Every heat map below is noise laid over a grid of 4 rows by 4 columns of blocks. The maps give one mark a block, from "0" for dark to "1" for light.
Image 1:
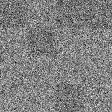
0100
1011
1111
1101
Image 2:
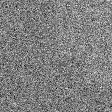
0011
0011
0001
0000
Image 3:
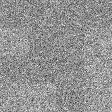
0000
1001
0001
1101
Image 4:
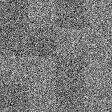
0101
0011
1101
0101
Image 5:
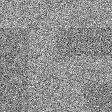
1111
0100
0111
0110
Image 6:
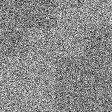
0011
0110
1100
1100
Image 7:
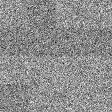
1011
0000
1111
0111
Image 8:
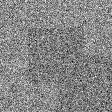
1111
1001
1000
1100
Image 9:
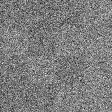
0001
1011
0101
0011
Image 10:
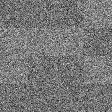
0001
1110
1001
0000
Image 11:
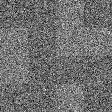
0010
1011
1000
0010
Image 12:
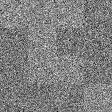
1110
0100
0110
0001
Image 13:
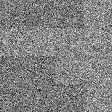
0001
1111
0011
0001
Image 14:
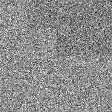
1000
1100
1111
1111
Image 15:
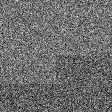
1111
1111
1100
0000
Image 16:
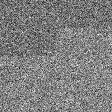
0000
0011
1111
1111
